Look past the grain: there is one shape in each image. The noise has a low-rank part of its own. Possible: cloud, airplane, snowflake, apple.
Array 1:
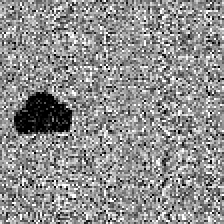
cloud
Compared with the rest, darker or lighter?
darker
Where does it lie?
middle left
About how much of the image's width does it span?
a quarter
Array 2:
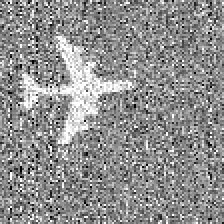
airplane
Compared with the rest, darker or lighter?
lighter
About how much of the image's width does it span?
half
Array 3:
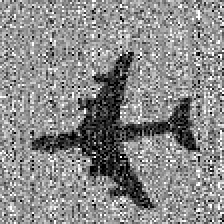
airplane
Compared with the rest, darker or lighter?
darker
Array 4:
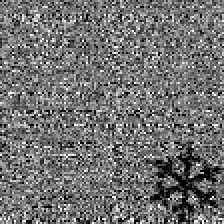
snowflake
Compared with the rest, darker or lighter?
darker
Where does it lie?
bottom right
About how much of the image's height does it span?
a third
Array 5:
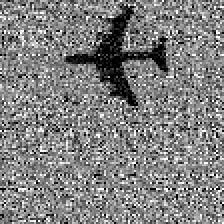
airplane
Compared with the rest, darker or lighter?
darker
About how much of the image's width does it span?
half
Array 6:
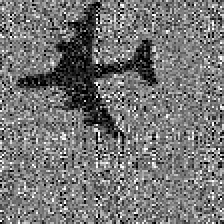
airplane
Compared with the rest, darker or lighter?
darker
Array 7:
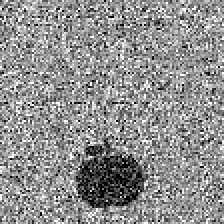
apple
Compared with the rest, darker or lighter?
darker
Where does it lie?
bottom middle
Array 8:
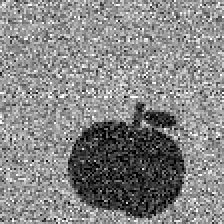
apple
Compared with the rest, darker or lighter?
darker
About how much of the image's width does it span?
half
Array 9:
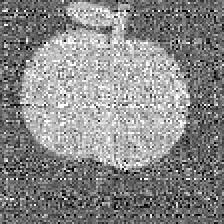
apple
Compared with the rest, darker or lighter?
lighter
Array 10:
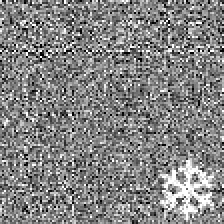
snowflake
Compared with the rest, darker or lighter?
lighter
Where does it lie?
bottom right
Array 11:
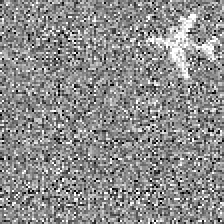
airplane
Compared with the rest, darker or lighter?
lighter
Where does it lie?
top right
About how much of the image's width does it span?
a third
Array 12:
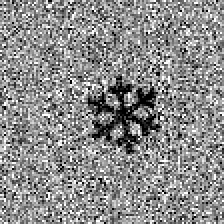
snowflake
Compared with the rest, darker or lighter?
darker
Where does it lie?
centre
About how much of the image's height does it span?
a third
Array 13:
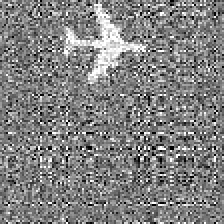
airplane
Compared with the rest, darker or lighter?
lighter
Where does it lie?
top middle
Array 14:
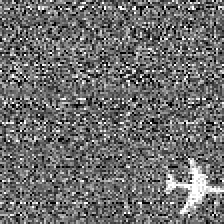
airplane
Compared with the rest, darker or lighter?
lighter
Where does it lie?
bottom right
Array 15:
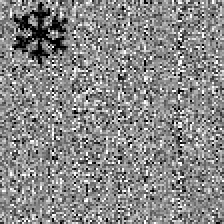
snowflake
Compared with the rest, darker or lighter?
darker
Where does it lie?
top left
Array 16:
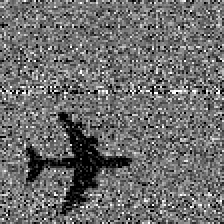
airplane
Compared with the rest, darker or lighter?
darker
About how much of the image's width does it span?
half
